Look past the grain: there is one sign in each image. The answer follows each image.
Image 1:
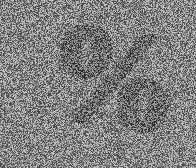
dark percent sign
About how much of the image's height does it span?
two thirds
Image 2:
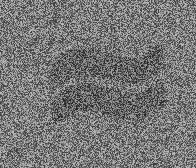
dark approximately sign
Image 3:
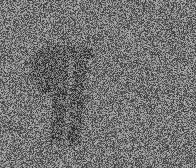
dark pilcrow
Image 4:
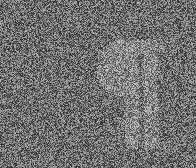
light pilcrow
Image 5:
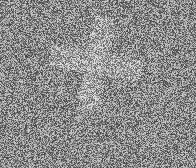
light plus sign
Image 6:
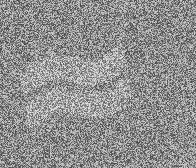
light approximately sign
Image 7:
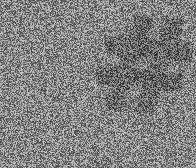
dark hash sign
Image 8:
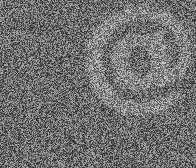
light at sign
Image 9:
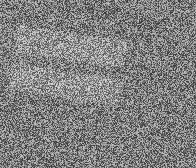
light equals sign
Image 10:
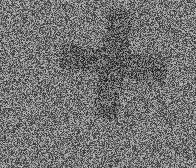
dark plus sign
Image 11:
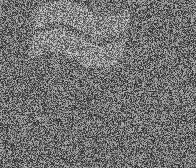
light approximately sign
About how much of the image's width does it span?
half
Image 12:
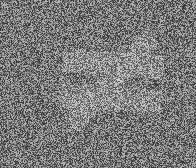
light not-equal sign
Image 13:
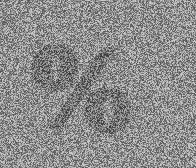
dark percent sign
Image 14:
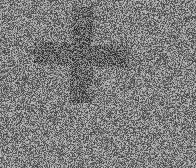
dark plus sign
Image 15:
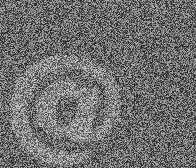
light at sign
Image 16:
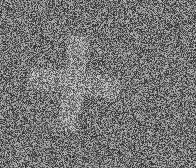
light plus sign
